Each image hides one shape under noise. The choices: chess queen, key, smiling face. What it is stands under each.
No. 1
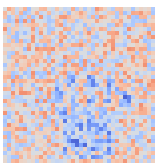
blue chess queen
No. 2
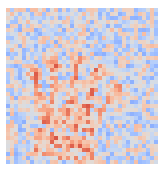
red chess queen
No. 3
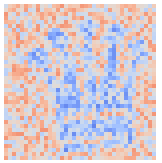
blue chess queen
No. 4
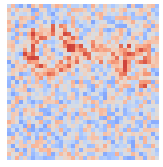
red key
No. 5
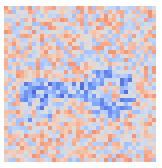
blue key
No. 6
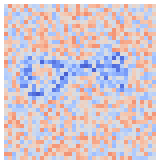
blue key
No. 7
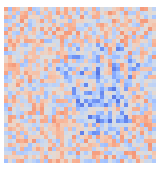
blue chess queen
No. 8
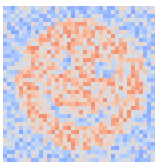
red smiling face
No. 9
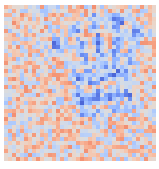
blue chess queen
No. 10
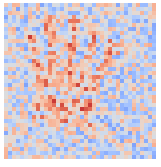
red chess queen
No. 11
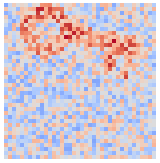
red key
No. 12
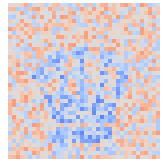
blue chess queen
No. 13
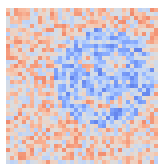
blue smiling face
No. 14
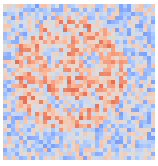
red smiling face
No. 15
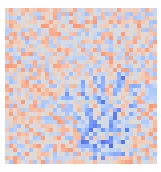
blue chess queen
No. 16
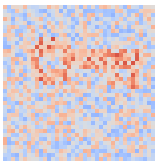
red key
